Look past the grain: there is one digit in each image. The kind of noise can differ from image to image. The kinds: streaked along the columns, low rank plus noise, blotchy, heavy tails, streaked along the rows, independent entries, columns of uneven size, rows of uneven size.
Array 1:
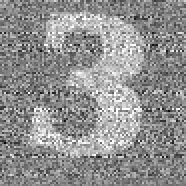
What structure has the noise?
rows of uneven size
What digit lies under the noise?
3
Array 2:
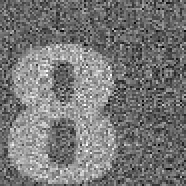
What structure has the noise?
low rank plus noise
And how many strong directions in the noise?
five to eight
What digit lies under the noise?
8
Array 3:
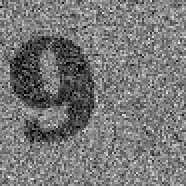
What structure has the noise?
independent entries
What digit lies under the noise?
9
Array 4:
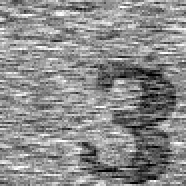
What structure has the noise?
streaked along the rows
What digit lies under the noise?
3
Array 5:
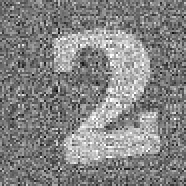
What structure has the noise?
low rank plus noise
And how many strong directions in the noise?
two
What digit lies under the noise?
2
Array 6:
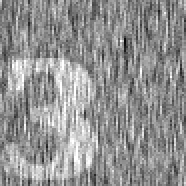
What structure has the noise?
streaked along the columns
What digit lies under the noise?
3
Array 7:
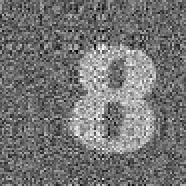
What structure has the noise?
low rank plus noise
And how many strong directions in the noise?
one
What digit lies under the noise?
8
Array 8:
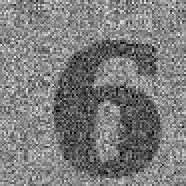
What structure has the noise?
low rank plus noise
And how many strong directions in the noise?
three or four
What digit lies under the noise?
6
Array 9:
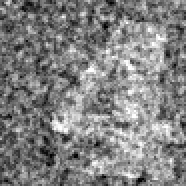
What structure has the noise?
blotchy
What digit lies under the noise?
4
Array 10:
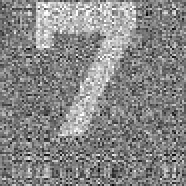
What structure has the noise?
low rank plus noise
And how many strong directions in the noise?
one
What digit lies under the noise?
7
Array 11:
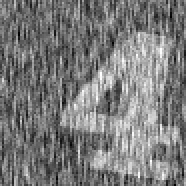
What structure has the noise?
streaked along the columns
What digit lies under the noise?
4
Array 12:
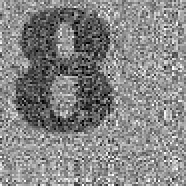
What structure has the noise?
low rank plus noise
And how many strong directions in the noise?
three or four
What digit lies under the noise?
8
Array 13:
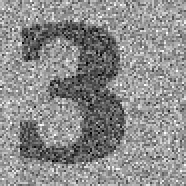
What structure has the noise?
independent entries
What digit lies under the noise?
3
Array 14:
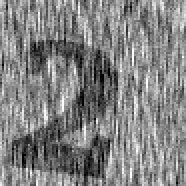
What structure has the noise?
streaked along the columns
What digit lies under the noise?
2
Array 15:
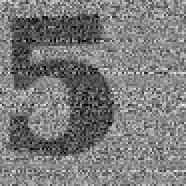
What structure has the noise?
rows of uneven size
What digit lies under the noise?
5
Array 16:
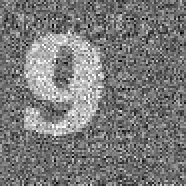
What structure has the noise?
low rank plus noise
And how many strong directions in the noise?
five to eight
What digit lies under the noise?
9
